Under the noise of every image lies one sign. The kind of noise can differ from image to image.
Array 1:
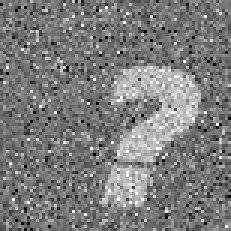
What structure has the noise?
heavy tails
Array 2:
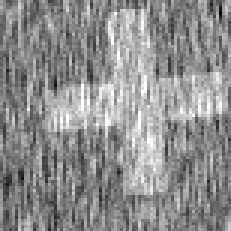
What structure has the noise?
streaked along the columns
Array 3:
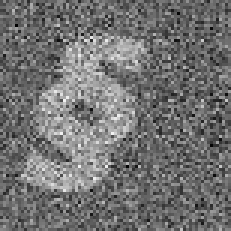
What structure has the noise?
low rank plus noise
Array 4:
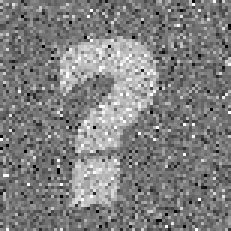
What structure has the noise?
heavy tails
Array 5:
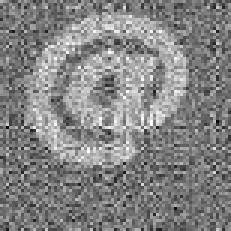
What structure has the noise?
low rank plus noise
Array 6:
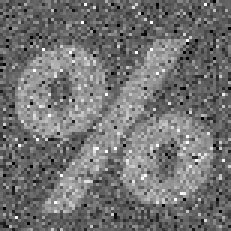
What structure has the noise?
heavy tails
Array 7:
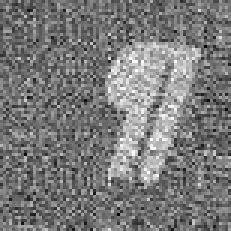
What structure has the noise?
low rank plus noise
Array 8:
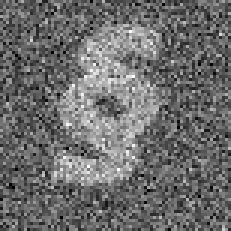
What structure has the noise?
independent entries
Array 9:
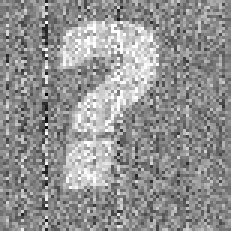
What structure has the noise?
columns of uneven size
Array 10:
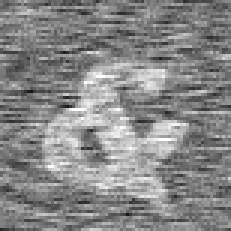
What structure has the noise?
streaked along the rows
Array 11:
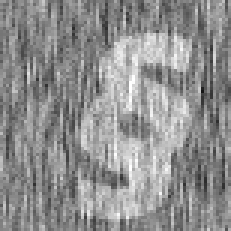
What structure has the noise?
streaked along the columns
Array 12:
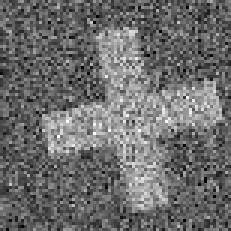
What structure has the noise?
low rank plus noise
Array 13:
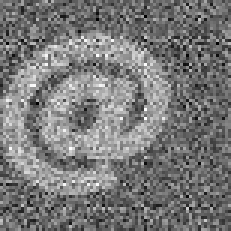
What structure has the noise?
low rank plus noise
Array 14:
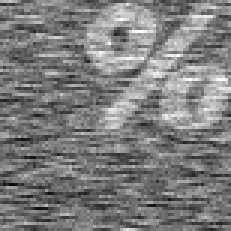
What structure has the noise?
streaked along the rows
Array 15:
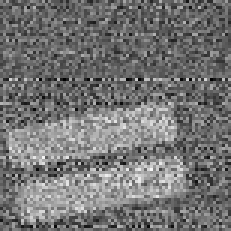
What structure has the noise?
rows of uneven size
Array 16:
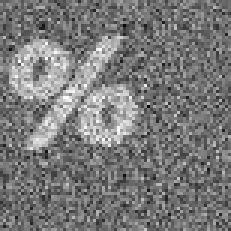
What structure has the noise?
low rank plus noise
